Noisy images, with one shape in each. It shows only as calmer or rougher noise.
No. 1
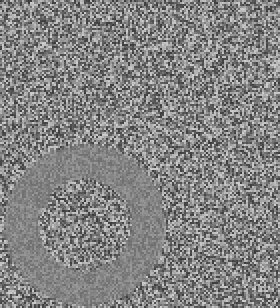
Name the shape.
ring
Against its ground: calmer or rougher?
calmer
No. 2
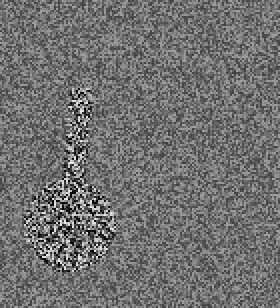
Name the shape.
lollipop
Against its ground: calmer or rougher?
rougher
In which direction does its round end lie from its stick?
down
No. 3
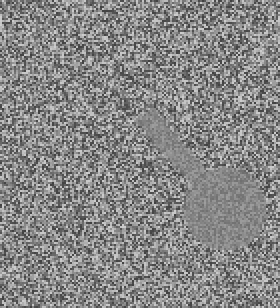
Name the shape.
lollipop
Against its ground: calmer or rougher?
calmer
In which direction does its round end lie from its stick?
down and right
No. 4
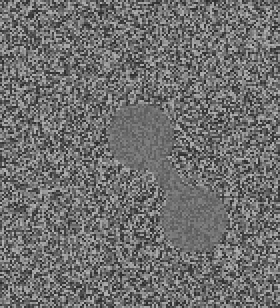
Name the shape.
dumbbell
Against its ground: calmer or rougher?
calmer
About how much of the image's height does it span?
half
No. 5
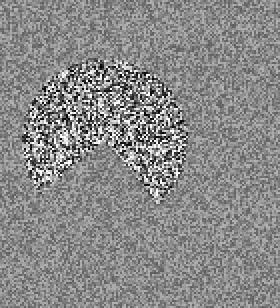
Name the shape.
disc with a wedge cut out
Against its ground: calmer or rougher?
rougher
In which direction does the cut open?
down
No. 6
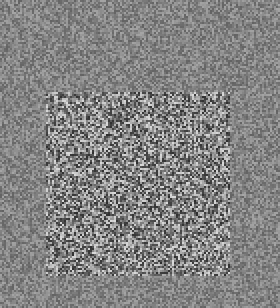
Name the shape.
square
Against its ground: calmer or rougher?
rougher
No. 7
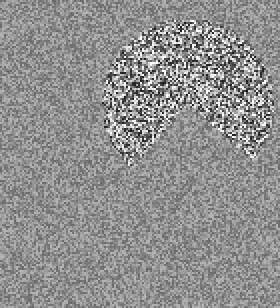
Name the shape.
disc with a wedge cut out
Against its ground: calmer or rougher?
rougher
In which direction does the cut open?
down
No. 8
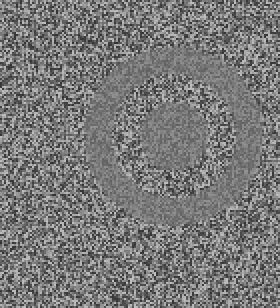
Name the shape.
bullseye
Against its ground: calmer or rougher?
calmer
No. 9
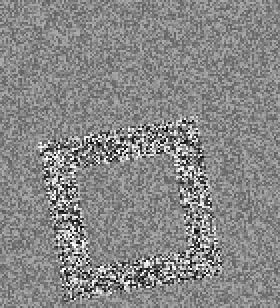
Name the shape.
square frame
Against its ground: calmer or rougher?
rougher
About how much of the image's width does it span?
two thirds
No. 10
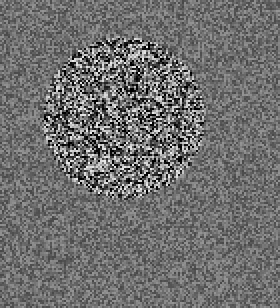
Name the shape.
disc
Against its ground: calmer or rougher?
rougher
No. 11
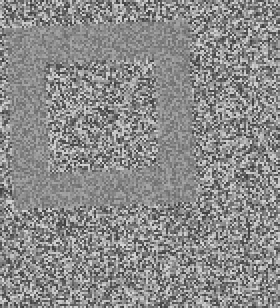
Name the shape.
square frame
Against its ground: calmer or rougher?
calmer
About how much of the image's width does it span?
two thirds
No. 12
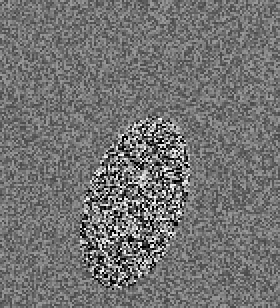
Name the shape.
ellipse
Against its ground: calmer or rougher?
rougher
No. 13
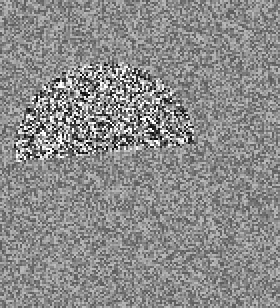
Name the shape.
half disc
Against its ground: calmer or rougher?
rougher
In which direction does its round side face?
up
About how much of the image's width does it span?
two thirds
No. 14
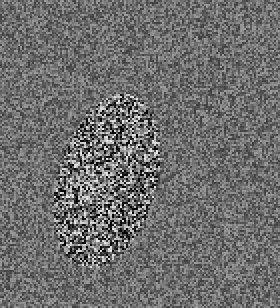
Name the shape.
ellipse
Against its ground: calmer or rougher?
rougher
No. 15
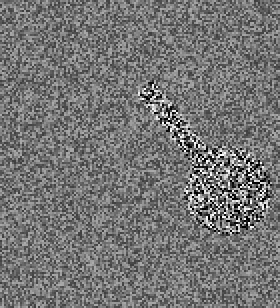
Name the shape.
lollipop
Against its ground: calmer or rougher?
rougher
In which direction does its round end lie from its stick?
down and right
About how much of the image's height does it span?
half
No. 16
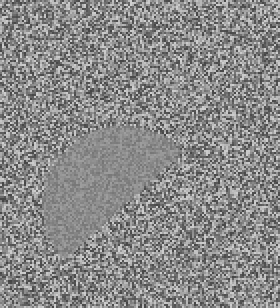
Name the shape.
half disc
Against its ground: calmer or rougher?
calmer
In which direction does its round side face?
up and left
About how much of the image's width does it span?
half
